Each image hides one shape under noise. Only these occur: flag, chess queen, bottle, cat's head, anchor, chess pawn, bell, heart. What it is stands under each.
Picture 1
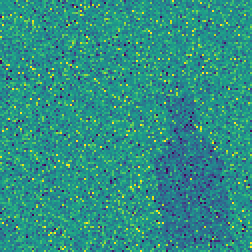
dark bottle
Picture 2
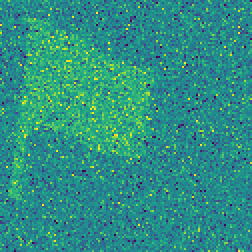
light flag
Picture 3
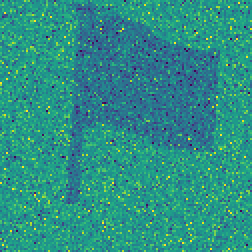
dark flag
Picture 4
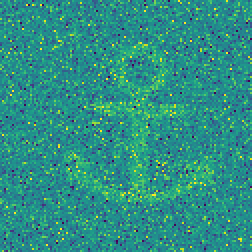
light anchor
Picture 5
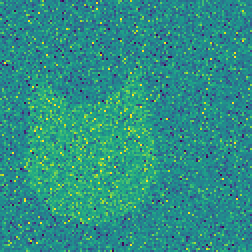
light cat's head
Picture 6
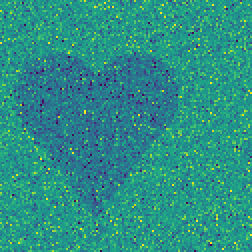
dark heart
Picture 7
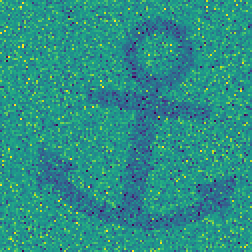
dark anchor
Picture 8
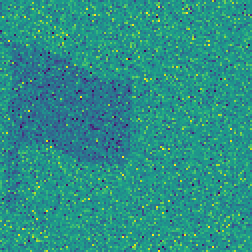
dark flag
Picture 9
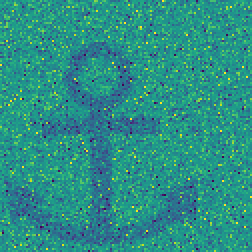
dark anchor
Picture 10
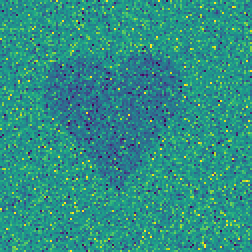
dark heart
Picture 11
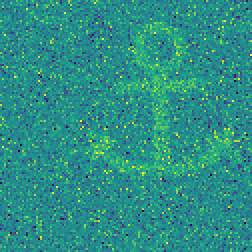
light anchor
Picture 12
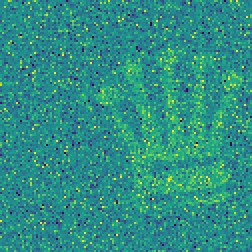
light chess queen
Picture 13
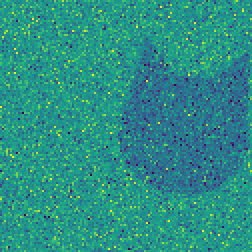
dark cat's head
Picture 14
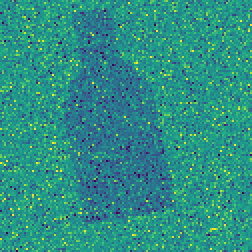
dark bottle
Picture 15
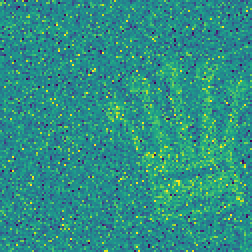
light chess queen
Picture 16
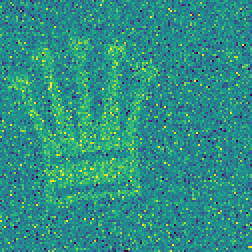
light chess queen
